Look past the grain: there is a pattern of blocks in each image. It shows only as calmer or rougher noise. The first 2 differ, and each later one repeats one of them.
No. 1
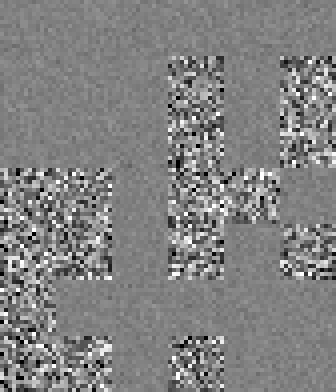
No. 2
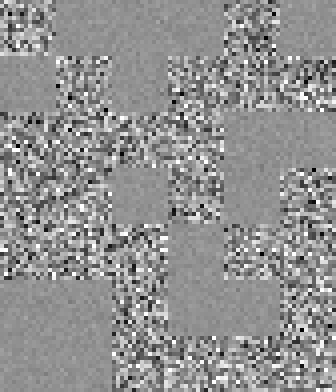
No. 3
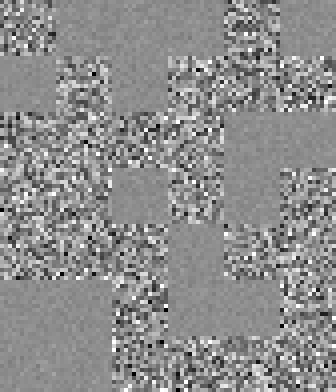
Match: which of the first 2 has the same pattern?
2
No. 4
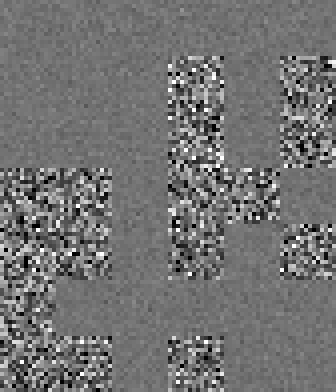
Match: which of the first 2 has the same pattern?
1
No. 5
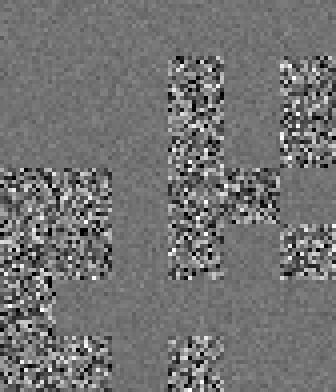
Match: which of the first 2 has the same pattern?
1
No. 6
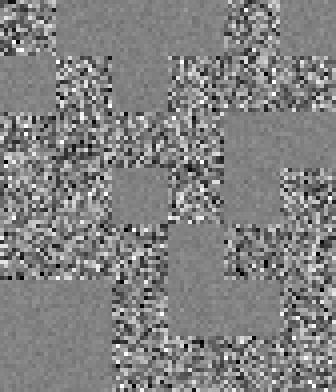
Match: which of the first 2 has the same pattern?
2
